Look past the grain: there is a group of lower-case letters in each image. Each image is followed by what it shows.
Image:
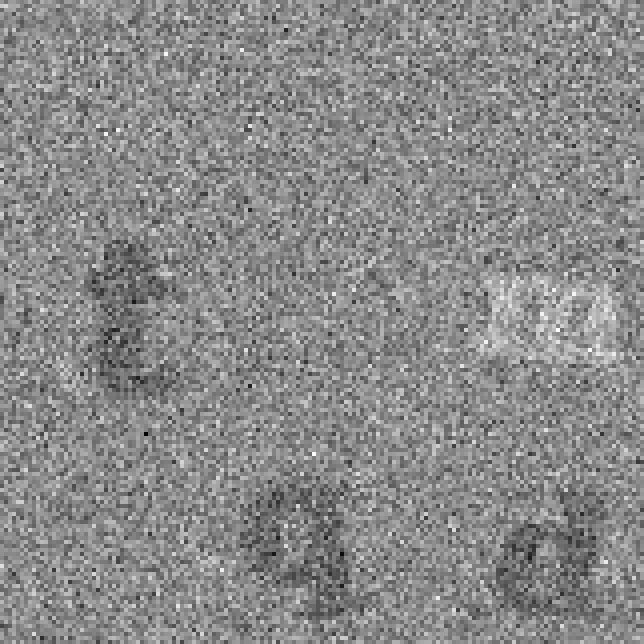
middle left: dark t; middle right: light m; bottom middle: dark q; bottom right: dark d
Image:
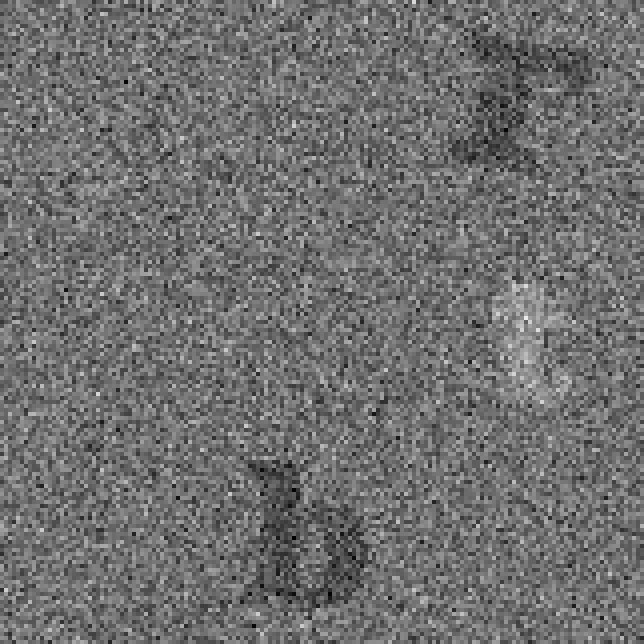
top right: dark r; middle right: light t; bottom middle: dark b
